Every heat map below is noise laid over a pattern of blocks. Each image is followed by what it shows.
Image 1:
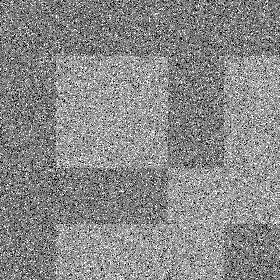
mirrored about the diagonal from the top left
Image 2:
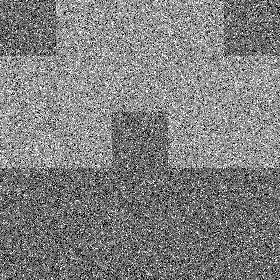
left and right mirror each other
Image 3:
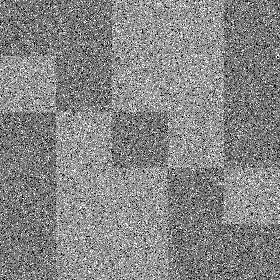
the same after a half turn
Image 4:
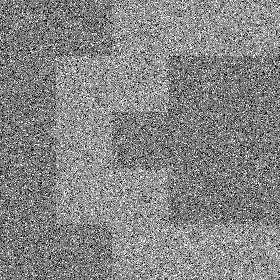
top and bottom mirror each other
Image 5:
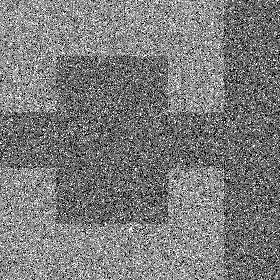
top and bottom mirror each other
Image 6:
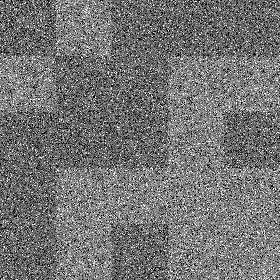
mirrored about the diagonal from the top left
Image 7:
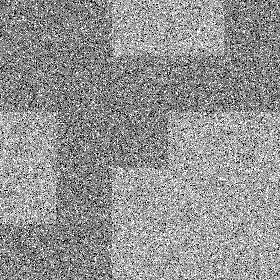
mirrored about the diagonal from the top left
